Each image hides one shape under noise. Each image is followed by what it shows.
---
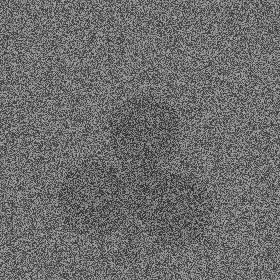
club
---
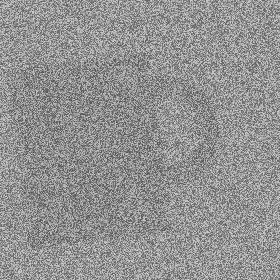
cup
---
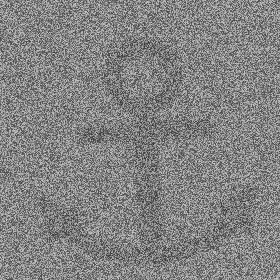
anchor
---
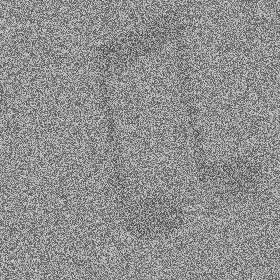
pair of musical notes
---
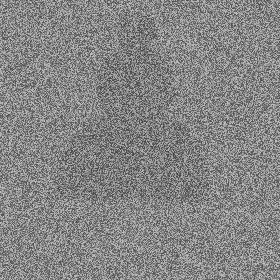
chess pawn
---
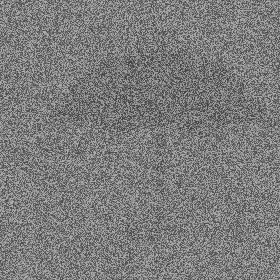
umbrella
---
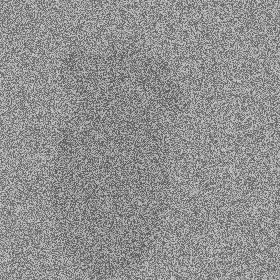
footprint
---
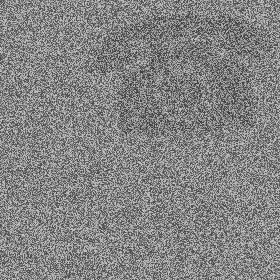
telephone
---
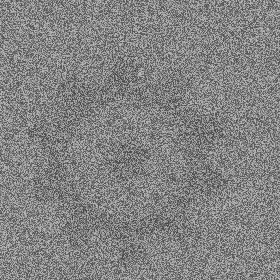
gear
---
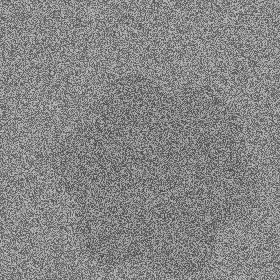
flower
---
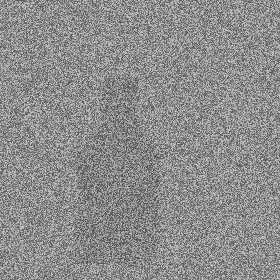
bottle
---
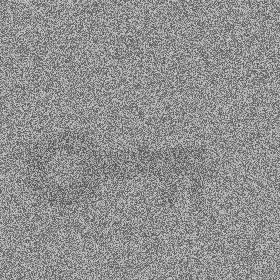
key
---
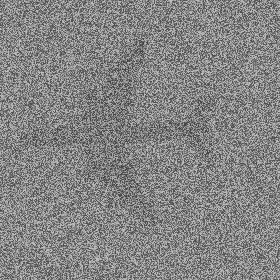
airplane
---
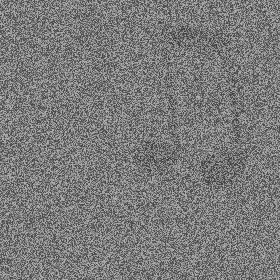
pair of musical notes
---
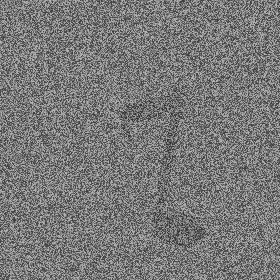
musical note
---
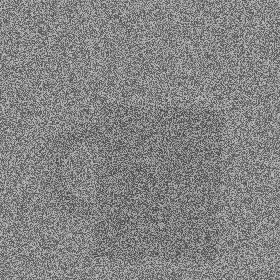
cup
